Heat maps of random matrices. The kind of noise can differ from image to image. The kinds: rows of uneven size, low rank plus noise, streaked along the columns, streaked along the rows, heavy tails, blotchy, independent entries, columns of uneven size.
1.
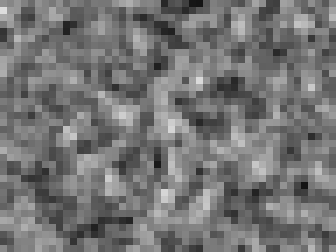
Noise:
blotchy
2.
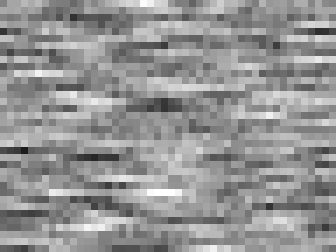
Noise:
streaked along the rows
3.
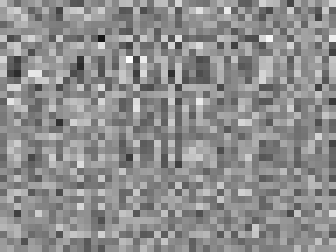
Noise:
low rank plus noise
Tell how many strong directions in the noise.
one
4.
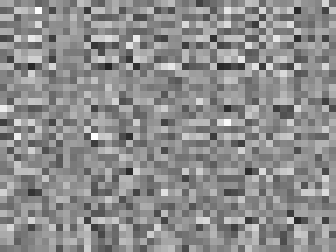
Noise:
low rank plus noise
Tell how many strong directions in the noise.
one
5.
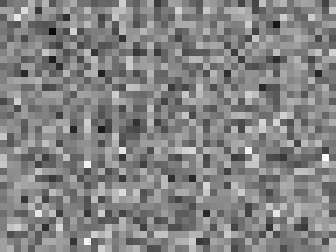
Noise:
low rank plus noise
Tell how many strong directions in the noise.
five to eight
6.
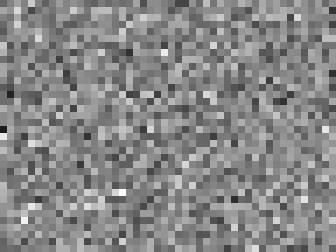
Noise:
independent entries
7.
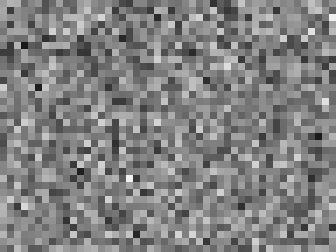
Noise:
independent entries
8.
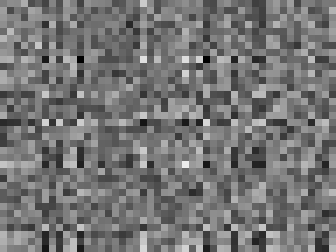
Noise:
low rank plus noise
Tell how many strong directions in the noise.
one
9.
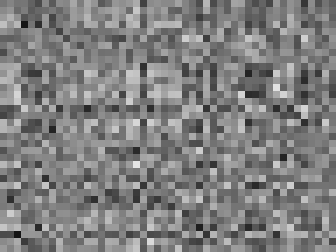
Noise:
low rank plus noise
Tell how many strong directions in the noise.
one
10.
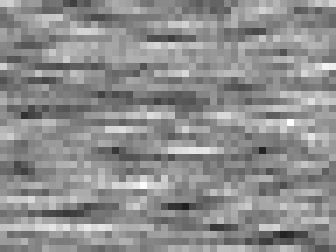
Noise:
streaked along the rows
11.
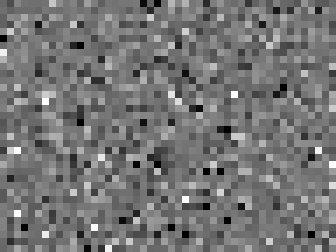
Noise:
heavy tails
